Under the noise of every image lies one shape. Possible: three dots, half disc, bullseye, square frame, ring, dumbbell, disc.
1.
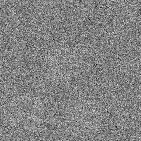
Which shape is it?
three dots
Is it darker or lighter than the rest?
lighter
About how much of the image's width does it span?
two thirds
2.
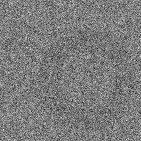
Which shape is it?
ring
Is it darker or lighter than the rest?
darker
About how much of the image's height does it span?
two thirds
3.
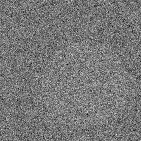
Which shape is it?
disc
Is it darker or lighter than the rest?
lighter
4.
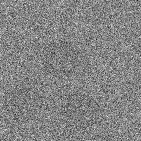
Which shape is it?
three dots
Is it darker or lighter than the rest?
darker
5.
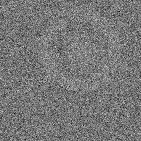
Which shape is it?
bullseye
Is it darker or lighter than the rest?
lighter
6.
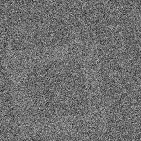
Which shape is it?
square frame
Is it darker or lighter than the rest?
lighter
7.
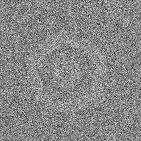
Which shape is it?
bullseye
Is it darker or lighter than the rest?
lighter
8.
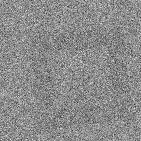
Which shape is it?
square frame
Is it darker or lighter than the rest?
darker
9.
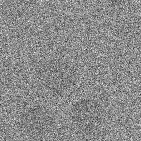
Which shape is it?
three dots
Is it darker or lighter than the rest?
darker
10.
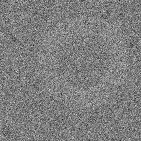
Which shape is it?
ring
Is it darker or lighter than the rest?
lighter
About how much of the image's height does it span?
two thirds
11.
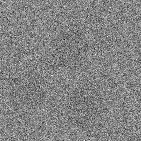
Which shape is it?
three dots
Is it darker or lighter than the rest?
darker
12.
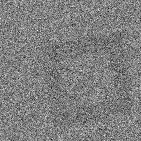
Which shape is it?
square frame
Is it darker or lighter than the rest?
darker
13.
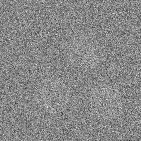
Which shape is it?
three dots
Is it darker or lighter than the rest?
lighter
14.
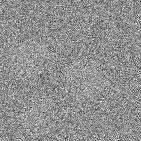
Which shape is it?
three dots
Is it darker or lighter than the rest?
lighter
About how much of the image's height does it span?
two thirds
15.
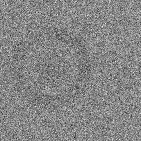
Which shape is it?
bullseye
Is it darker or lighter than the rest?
darker
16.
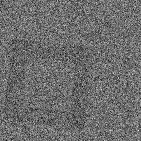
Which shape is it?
square frame
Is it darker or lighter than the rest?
darker
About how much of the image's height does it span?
two thirds
